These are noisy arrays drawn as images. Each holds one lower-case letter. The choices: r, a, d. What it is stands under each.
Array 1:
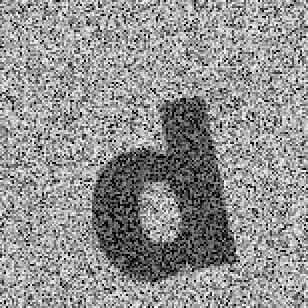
dark d
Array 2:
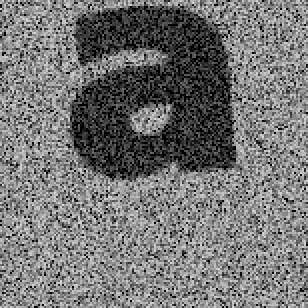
dark a
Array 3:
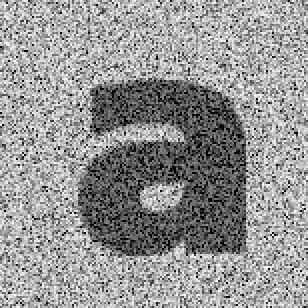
dark a
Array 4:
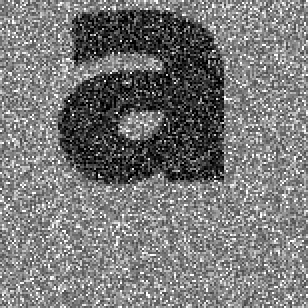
dark a
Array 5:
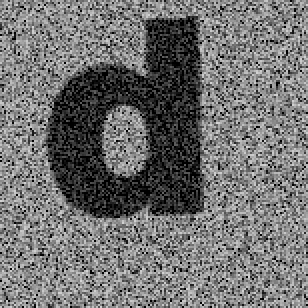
dark d
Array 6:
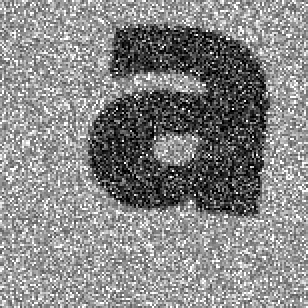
dark a
